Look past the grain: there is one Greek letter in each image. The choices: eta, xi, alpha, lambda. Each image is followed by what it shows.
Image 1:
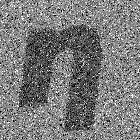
eta
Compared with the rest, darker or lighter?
darker
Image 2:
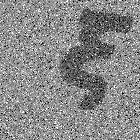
xi
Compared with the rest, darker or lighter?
darker
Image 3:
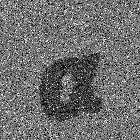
alpha
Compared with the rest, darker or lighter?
darker
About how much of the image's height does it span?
half
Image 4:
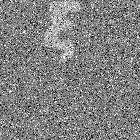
xi
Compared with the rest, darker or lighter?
lighter
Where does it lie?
top middle
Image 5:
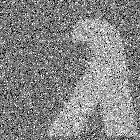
lambda
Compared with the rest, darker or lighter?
lighter
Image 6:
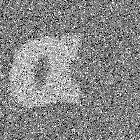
alpha
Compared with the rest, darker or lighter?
lighter
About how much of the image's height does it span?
half
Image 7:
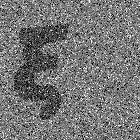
xi
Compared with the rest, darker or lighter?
darker
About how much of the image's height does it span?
two thirds
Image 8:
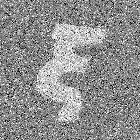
xi
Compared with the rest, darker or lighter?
lighter
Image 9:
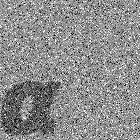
alpha
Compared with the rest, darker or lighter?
darker
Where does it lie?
bottom left
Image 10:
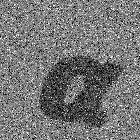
alpha
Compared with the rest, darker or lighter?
darker
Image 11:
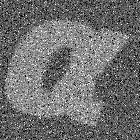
alpha
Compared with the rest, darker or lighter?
lighter
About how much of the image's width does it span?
nearly all
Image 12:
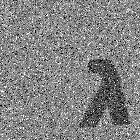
lambda
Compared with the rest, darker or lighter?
darker
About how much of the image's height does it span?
half
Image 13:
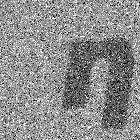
eta
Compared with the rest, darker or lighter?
darker
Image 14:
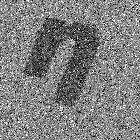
eta
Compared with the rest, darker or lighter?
darker
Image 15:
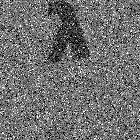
lambda
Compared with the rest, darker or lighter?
darker
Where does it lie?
top middle
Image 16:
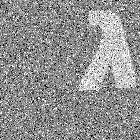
lambda
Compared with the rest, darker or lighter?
lighter
